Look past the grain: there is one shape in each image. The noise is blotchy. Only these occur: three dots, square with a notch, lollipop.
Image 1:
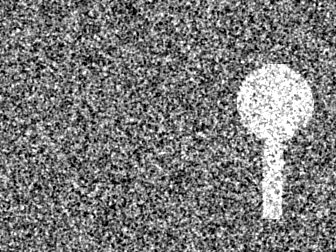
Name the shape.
lollipop
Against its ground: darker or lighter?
lighter
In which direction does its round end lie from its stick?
up
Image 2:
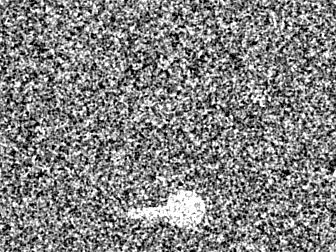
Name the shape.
lollipop
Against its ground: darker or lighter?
lighter
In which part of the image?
bottom middle
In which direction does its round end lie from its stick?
right
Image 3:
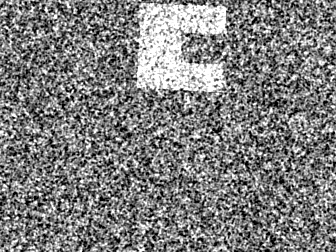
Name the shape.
square with a notch
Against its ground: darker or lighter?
lighter
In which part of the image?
top middle
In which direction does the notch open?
right
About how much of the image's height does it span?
a third
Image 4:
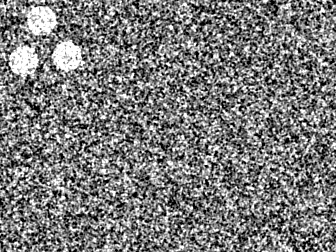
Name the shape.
three dots
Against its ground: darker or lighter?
lighter
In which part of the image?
top left
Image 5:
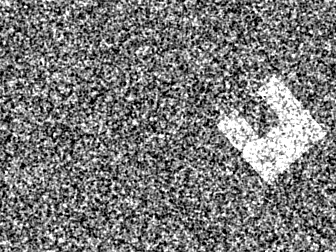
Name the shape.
square with a notch
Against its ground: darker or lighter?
lighter
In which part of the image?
middle right
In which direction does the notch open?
up and left
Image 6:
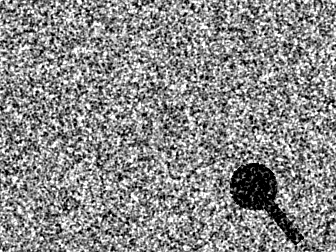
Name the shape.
lollipop
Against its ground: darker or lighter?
darker
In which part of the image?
bottom right
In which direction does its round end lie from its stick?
up and left
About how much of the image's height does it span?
a third
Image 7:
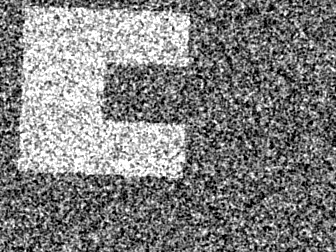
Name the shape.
square with a notch
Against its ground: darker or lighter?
lighter
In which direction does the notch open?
right
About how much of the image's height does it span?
two thirds
